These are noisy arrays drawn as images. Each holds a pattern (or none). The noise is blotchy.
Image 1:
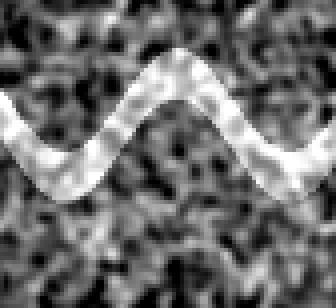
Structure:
a wavy band
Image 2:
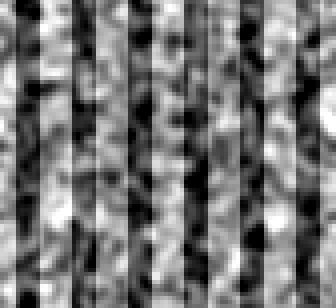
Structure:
vertical stripes
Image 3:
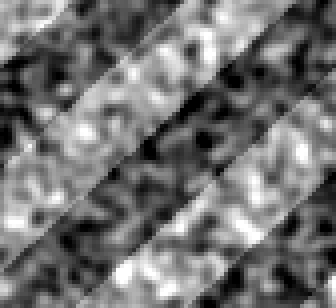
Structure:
diagonal stripes
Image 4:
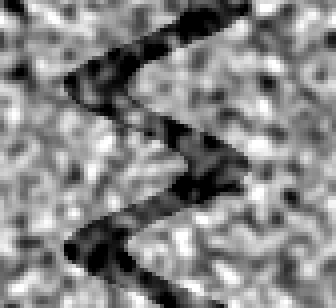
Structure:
a wavy band
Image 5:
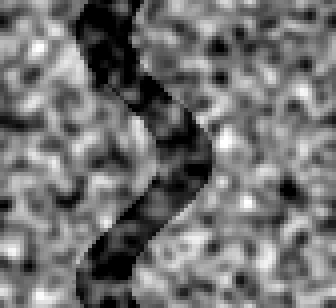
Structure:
a wavy band
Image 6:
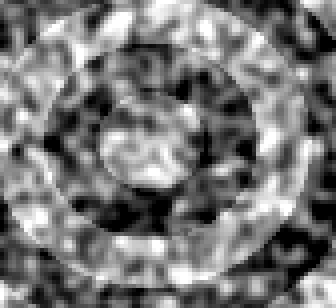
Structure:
rings round one point
